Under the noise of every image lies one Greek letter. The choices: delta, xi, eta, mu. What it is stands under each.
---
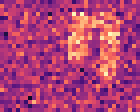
eta
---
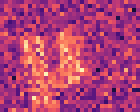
mu
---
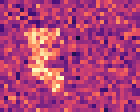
xi
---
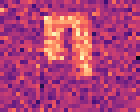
eta
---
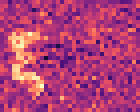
xi
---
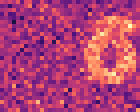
delta
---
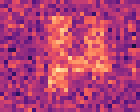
mu
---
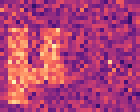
mu
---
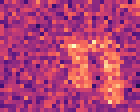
eta
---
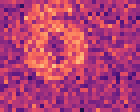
delta
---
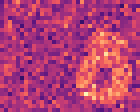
delta
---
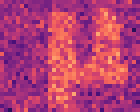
mu
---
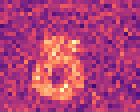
delta
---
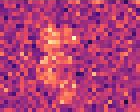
xi
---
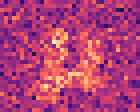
mu
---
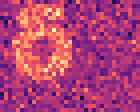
delta
